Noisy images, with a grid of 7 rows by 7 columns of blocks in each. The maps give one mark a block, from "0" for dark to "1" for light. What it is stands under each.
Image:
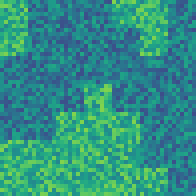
1 0 0 0 1 1 0
1 0 0 0 0 1 0
0 0 0 0 0 0 0
0 0 0 1 0 0 0
0 0 1 1 1 0 0
1 1 1 1 1 0 0
1 1 1 1 1 1 0
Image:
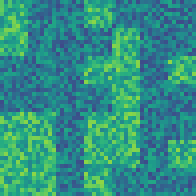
1 0 0 1 0 0 0
1 0 0 0 1 0 0
0 0 0 1 1 0 1
0 0 0 0 1 0 0
1 1 0 1 1 0 0
1 1 0 1 1 0 1
1 1 0 1 0 0 0
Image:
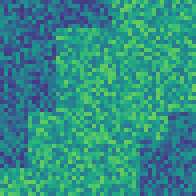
0 0 0 0 1 1 1
0 0 1 1 1 1 1
0 0 1 1 1 1 1
0 0 1 1 1 1 1
0 1 1 1 1 1 0
0 1 1 1 1 0 0
1 1 1 1 1 0 0
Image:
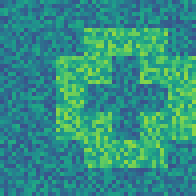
0 0 0 0 0 0 0
0 0 0 1 1 1 0
0 0 1 1 0 1 1
0 0 1 0 0 0 1
0 0 1 1 0 1 1
0 0 0 1 1 1 0
0 0 0 0 0 0 0
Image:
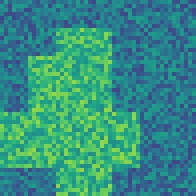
0 0 0 0 0 0 0
0 0 1 1 0 0 0
0 1 1 1 0 0 0
0 1 1 1 0 0 0
1 1 1 1 1 0 0
1 1 1 1 1 0 0
0 0 1 1 0 0 0
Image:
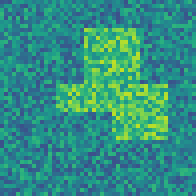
0 0 0 0 0 0 0
0 0 0 1 1 0 0
0 0 0 1 1 0 0
0 0 1 1 1 1 0
0 0 0 0 1 1 0
0 0 0 0 0 0 0
0 0 0 0 0 0 0
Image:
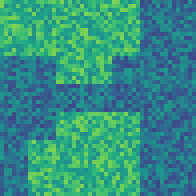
1 1 1 1 1 0 0
1 1 1 1 1 0 0
0 0 1 1 0 0 0
0 0 0 0 0 0 0
0 0 1 1 1 0 0
0 1 1 1 1 0 0
0 1 1 1 1 0 0
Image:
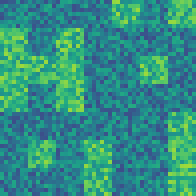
0 0 0 0 1 0 1
1 0 1 0 0 0 0
1 1 1 0 0 1 0
1 0 1 0 0 0 0
0 0 0 0 0 0 1
0 1 0 1 0 0 1
0 0 0 1 0 0 1
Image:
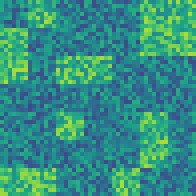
0 1 0 0 0 1 1
1 0 0 0 0 1 1
1 0 1 1 0 0 0
0 0 0 0 0 0 0
0 0 1 0 0 1 0
0 0 0 0 0 1 0
1 1 0 0 1 0 0
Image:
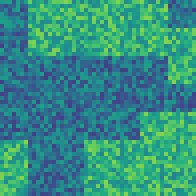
0 1 1 1 1 1 0
0 1 1 1 1 1 1
0 0 0 0 0 0 1
0 0 0 0 0 0 0
0 0 0 0 0 1 1
1 0 0 1 1 1 1
1 0 0 1 1 1 1
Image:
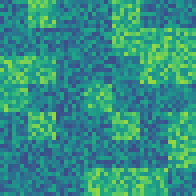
0 1 0 0 1 0 0
0 0 0 0 1 1 1
1 1 0 0 0 1 1
1 0 0 1 0 0 0
0 1 0 0 1 0 1
0 0 0 0 0 0 1
0 0 0 1 1 1 0
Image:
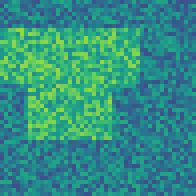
0 0 0 0 0 0 0
1 1 1 1 1 0 0
1 1 1 1 1 0 0
0 1 1 1 0 0 0
0 1 1 1 0 0 0
0 0 0 0 0 0 0
0 0 0 0 0 0 0
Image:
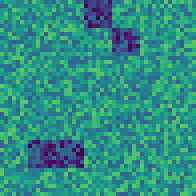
1 1 1 0 1 1 1
1 1 1 1 0 1 1
1 1 1 1 1 1 1
1 1 1 1 1 1 1
1 1 1 1 1 1 1
1 0 0 1 1 1 1
1 1 1 1 1 1 1
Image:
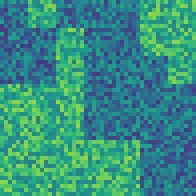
0 1 0 0 0 1 1
0 0 1 0 0 1 1
0 0 1 0 0 0 1
1 1 1 0 0 0 0
1 1 1 0 0 0 0
1 1 1 1 1 0 0
1 1 1 1 1 0 0
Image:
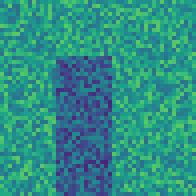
1 1 1 1 1 1 1
1 1 1 1 1 1 1
1 1 0 0 1 1 1
1 1 0 0 1 1 1
1 1 0 0 1 1 1
1 1 0 0 1 1 1
1 1 0 0 1 1 1
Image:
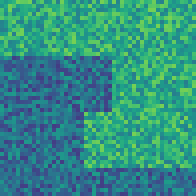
1 1 1 1 1 1 1
1 1 1 1 1 1 1
0 0 0 0 1 1 1
0 0 0 0 1 1 1
0 0 0 1 1 1 1
0 0 0 1 1 1 1
0 0 0 0 0 0 0
